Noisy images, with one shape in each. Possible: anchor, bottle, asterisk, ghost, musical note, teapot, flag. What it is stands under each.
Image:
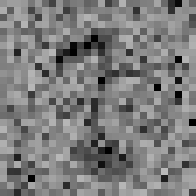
musical note
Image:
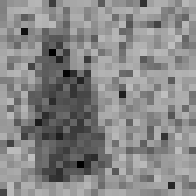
bottle
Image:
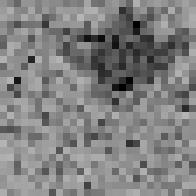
teapot
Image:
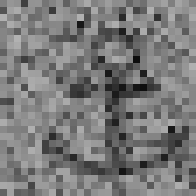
anchor
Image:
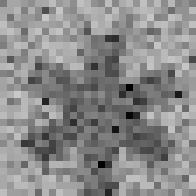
asterisk
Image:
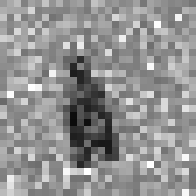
bottle
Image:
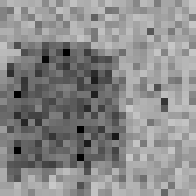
ghost
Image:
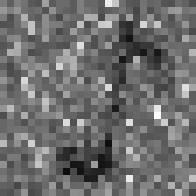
musical note
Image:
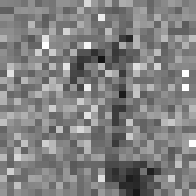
musical note
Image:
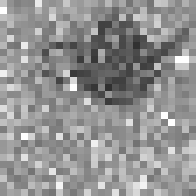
teapot
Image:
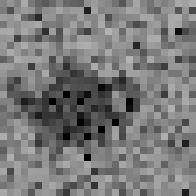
teapot
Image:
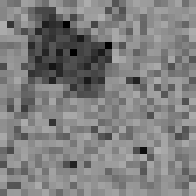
flag
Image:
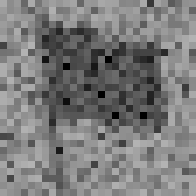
flag
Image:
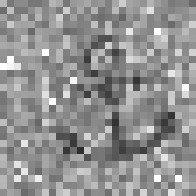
anchor
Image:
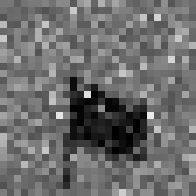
flag
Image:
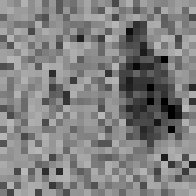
bottle
